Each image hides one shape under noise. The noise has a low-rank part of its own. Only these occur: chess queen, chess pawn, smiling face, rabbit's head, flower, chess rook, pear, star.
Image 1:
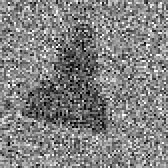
chess pawn
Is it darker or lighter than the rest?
darker
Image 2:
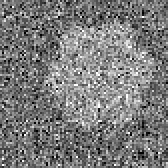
flower
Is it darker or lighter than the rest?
lighter
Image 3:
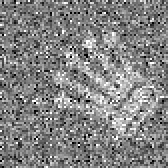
chess queen
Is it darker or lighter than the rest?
lighter
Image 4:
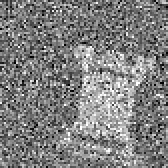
chess rook
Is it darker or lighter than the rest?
lighter
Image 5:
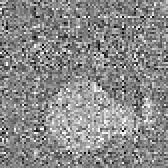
pear
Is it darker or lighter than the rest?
lighter
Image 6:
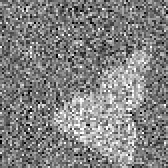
chess pawn
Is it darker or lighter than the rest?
lighter
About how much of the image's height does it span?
two thirds
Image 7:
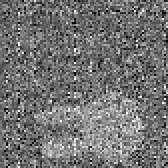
rabbit's head
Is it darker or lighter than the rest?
lighter
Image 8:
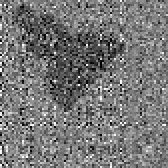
chess pawn
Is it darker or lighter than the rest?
darker
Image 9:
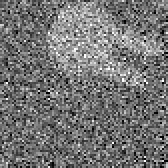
rabbit's head
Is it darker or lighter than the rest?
lighter
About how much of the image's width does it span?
two thirds
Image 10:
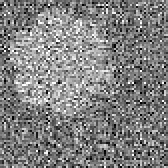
flower
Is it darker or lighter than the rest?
lighter
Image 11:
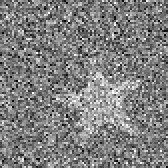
star
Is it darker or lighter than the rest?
lighter
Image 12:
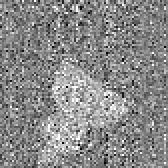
chess pawn
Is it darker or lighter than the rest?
lighter
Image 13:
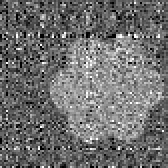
flower
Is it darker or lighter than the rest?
lighter
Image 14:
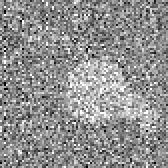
pear
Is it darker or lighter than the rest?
lighter
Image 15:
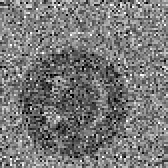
smiling face
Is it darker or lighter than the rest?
darker
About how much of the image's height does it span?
two thirds
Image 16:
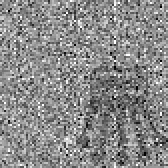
chess queen
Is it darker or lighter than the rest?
darker
